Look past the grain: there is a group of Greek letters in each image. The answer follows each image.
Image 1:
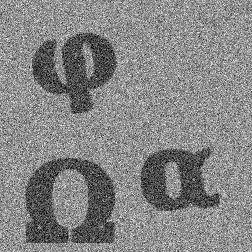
top left: phi; bottom left: omega; bottom right: alpha
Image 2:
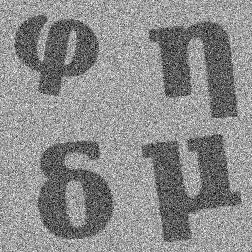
top left: phi; top right: eta; bottom left: delta; bottom right: mu
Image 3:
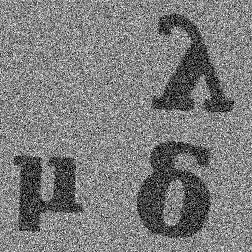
top right: lambda; bottom left: mu; bottom right: delta
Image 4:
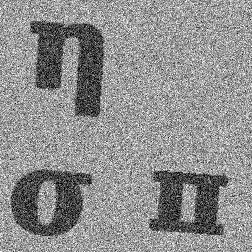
top left: eta; bottom left: sigma; bottom right: pi
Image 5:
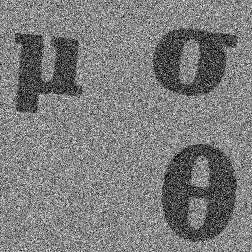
top left: mu; top right: sigma; bottom right: theta
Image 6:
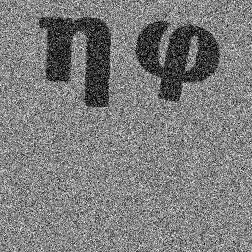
top left: eta; top right: phi
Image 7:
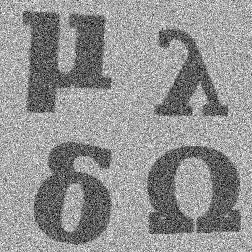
top left: mu; top right: lambda; bottom left: delta; bottom right: omega
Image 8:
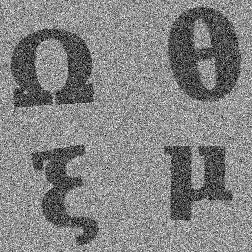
top left: omega; top right: theta; bottom left: xi; bottom right: mu
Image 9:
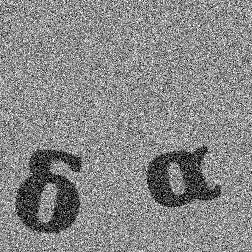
bottom left: delta; bottom right: alpha
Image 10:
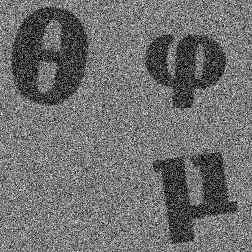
top left: theta; top right: phi; bottom right: mu
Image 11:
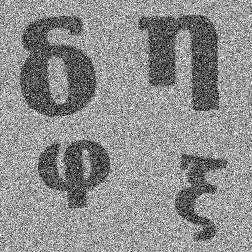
top left: delta; top right: eta; bottom left: phi; bottom right: xi
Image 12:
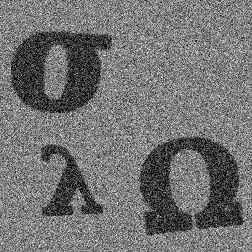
top left: sigma; bottom left: lambda; bottom right: omega
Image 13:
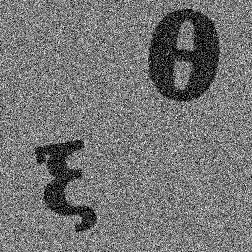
top right: theta; bottom left: xi
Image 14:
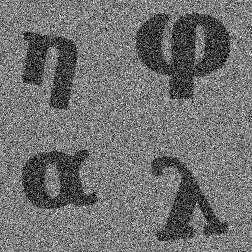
top left: eta; top right: phi; bottom left: alpha; bottom right: lambda
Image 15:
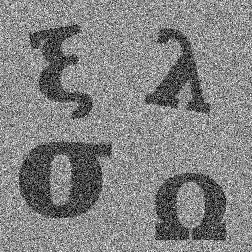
top left: xi; top right: lambda; bottom left: sigma; bottom right: omega
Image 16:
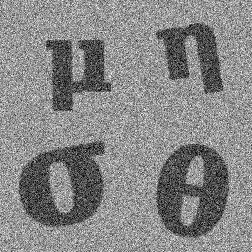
top left: mu; top right: eta; bottom left: sigma; bottom right: theta
